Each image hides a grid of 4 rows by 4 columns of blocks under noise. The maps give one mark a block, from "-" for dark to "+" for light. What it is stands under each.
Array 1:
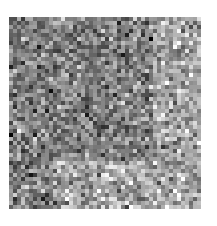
- - - +
- - - +
- - - +
- + + +
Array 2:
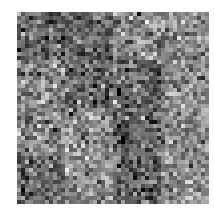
- - + +
+ - - +
+ + - +
- + - +
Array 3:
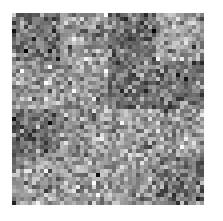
- + - +
+ + - -
- + + +
+ + + -
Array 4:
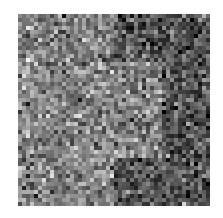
+ + - -
+ + + -
+ + + -
+ + - -
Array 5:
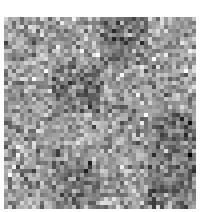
+ + - +
+ - + +
+ + + -
+ - + -
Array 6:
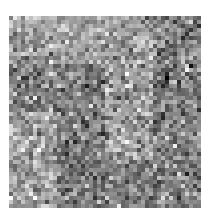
+ + + -
- - + -
+ - + -
+ - - -
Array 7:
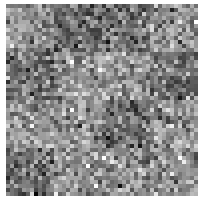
+ - - +
- + + -
+ + - +
- + + +
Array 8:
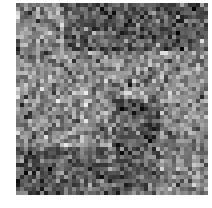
+ - - -
+ + + +
+ + - +
- - - +
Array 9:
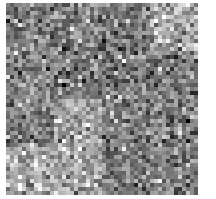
- - - +
- - - -
- + - -
+ + - -
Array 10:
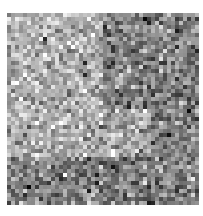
+ + - -
+ + - -
+ + + -
- - - -
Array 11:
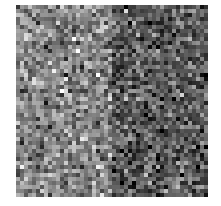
+ + - -
+ + - -
+ + - -
+ + - -
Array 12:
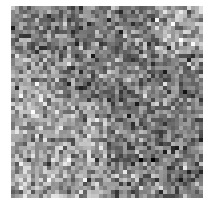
- - - +
+ - - -
+ + - -
+ + - -
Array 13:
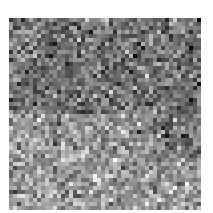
- - - -
- - - -
+ + + -
+ + + +
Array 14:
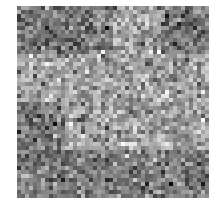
- - + -
+ + + +
- + + +
- - - -
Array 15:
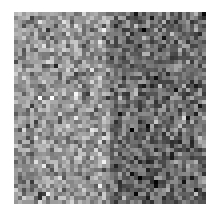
+ + - -
+ + - -
+ + - -
+ + - -
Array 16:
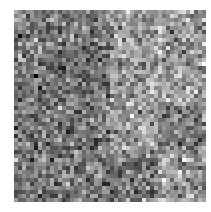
- - + +
- - + +
- - + -
- - - +
